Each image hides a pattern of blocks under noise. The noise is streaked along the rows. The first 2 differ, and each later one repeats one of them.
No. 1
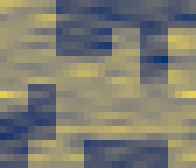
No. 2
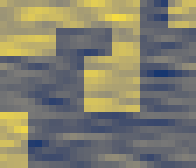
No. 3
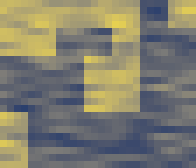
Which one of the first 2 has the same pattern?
2
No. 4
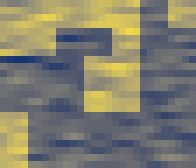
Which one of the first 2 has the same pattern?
2
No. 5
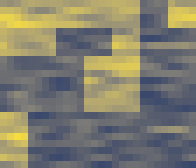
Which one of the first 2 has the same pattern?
2
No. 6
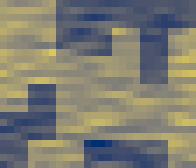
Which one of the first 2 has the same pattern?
1
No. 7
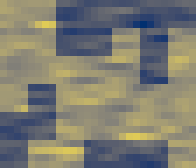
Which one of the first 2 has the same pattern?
1
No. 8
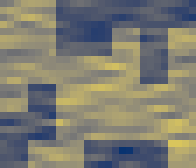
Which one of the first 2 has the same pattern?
1
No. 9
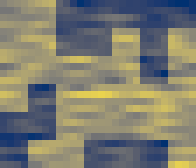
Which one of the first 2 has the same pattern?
1
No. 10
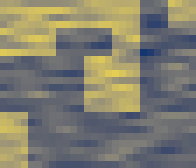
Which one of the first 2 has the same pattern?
2
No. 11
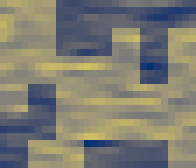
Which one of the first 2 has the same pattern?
1
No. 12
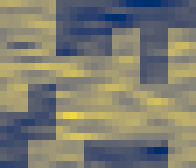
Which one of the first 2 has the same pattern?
1
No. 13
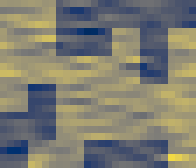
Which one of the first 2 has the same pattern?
1
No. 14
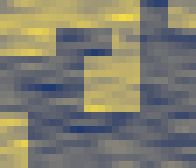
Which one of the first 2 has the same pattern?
2
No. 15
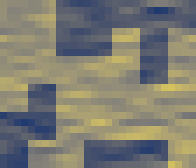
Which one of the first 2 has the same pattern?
1
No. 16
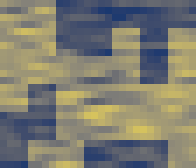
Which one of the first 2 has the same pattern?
1
